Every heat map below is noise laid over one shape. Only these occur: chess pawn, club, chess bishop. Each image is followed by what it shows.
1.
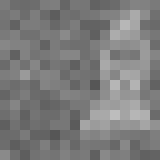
light chess bishop
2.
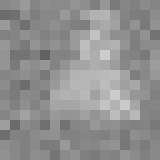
light chess pawn
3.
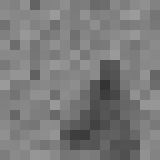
dark chess pawn
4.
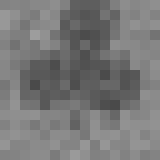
dark club
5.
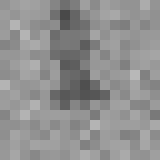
dark chess bishop
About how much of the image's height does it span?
two thirds
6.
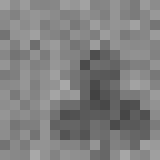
dark club
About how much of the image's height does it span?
two thirds
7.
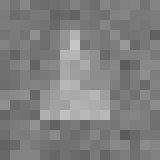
light chess pawn
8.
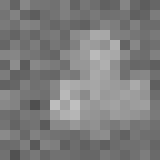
light club
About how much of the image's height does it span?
two thirds
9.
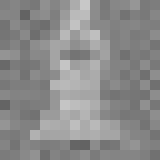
light chess bishop
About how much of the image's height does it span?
nearly all
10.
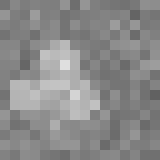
light club
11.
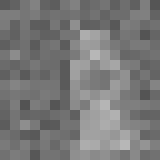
light chess bishop
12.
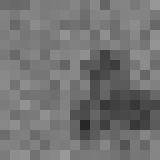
dark club
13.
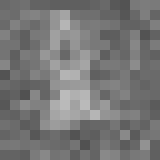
light chess bishop
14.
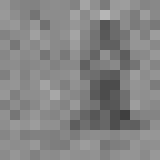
dark chess bishop
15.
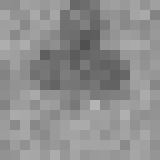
dark club
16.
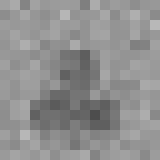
dark club
